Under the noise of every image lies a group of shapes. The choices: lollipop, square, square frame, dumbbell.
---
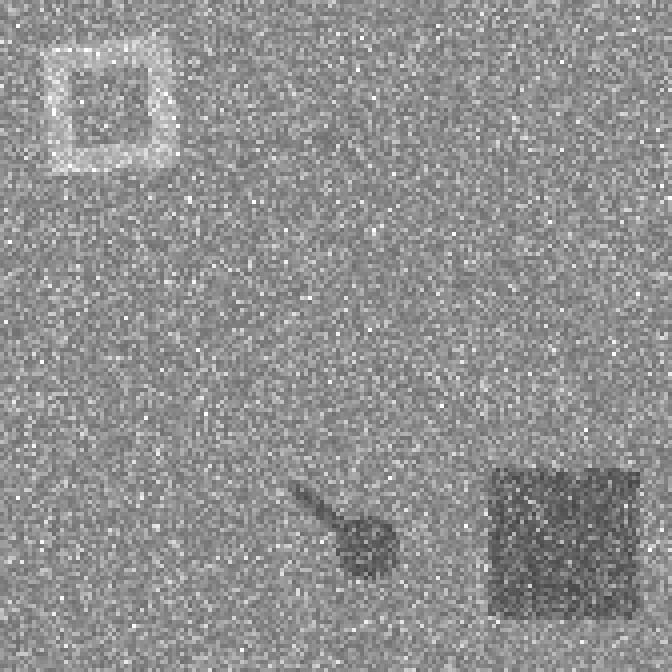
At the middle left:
nothing
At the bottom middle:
lollipop
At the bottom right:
square
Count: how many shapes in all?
3
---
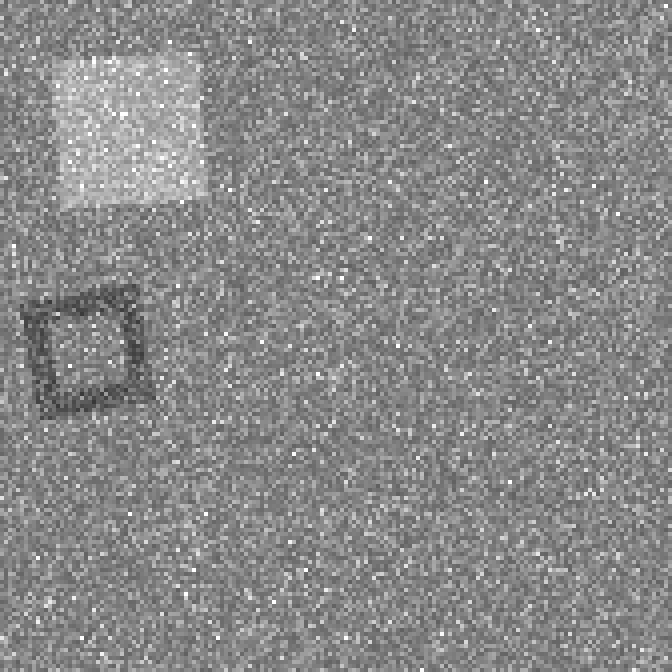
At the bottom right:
nothing
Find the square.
top left
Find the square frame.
middle left
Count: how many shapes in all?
2
